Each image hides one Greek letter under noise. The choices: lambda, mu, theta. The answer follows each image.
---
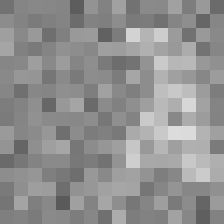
lambda
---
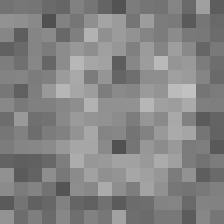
theta
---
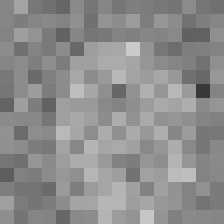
theta
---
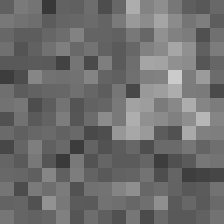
lambda
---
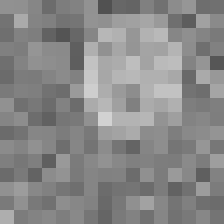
theta
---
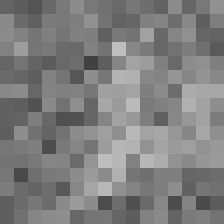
mu
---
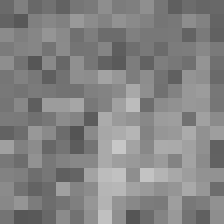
mu
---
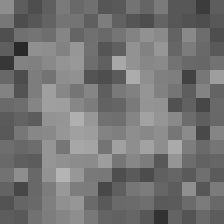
mu
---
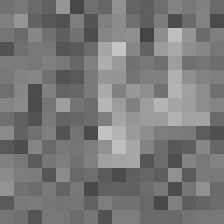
mu
